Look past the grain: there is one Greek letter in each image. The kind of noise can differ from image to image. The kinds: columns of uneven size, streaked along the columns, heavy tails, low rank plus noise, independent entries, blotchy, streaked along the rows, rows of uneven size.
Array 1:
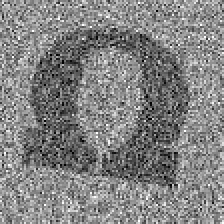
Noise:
low rank plus noise
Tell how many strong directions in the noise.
five to eight
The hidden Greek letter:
omega
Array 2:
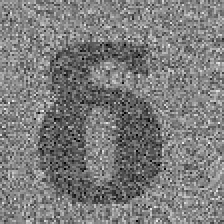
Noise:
low rank plus noise
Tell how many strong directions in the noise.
five to eight
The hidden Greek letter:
delta
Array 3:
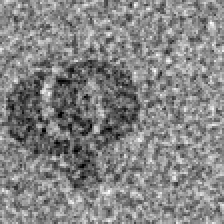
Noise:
blotchy
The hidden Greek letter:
phi
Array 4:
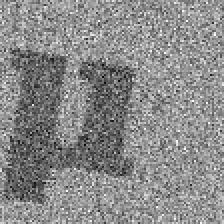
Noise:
independent entries
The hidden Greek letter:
mu
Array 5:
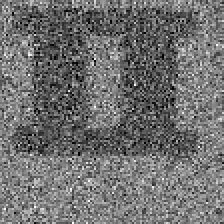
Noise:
low rank plus noise
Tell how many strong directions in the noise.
five to eight
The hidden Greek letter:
pi
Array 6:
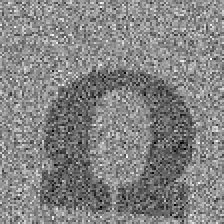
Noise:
low rank plus noise
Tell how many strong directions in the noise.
three or four
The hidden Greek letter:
omega
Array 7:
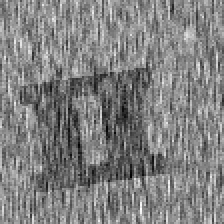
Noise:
streaked along the columns
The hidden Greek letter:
pi
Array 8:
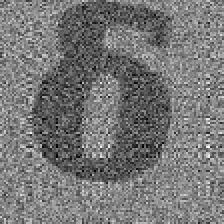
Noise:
low rank plus noise
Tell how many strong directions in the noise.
one
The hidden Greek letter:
delta
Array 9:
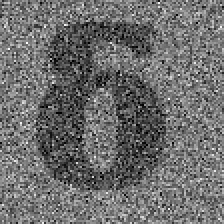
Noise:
independent entries
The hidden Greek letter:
delta
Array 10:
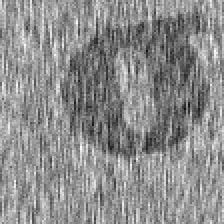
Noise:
streaked along the columns
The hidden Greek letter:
sigma
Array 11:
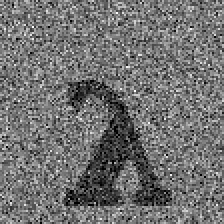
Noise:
independent entries
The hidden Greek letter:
lambda
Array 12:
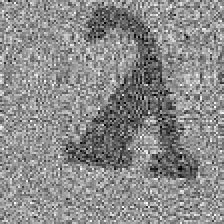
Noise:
low rank plus noise
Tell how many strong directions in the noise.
two
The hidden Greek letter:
lambda
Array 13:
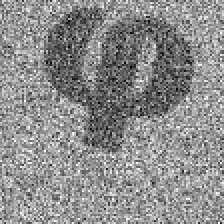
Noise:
low rank plus noise
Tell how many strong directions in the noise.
five to eight
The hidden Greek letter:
phi
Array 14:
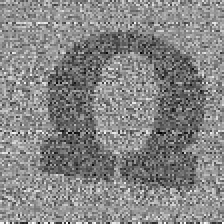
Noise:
rows of uneven size
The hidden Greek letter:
omega
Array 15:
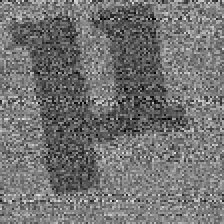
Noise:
rows of uneven size
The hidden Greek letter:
mu
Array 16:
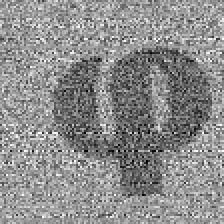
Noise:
rows of uneven size
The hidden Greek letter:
phi
